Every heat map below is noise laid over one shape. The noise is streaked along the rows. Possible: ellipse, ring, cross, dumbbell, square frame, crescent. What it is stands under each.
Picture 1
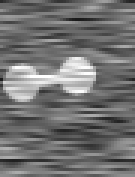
dumbbell
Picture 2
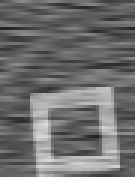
square frame
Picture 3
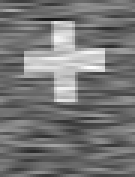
cross
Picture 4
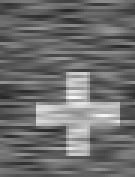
cross
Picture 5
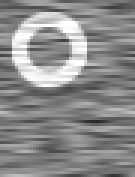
ring
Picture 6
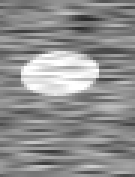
ellipse
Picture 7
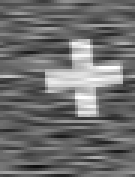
cross
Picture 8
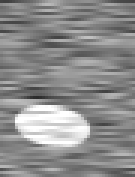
ellipse
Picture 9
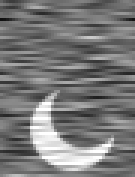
crescent
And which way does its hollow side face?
up and right
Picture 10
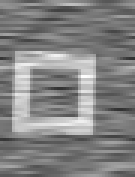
square frame
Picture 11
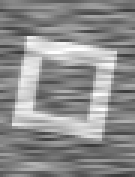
square frame
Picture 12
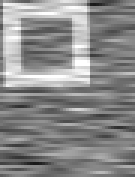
square frame
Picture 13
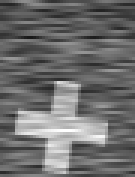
cross
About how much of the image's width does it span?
two thirds
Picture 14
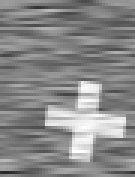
cross
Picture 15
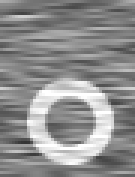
ring
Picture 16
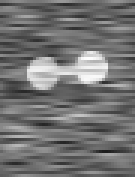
dumbbell
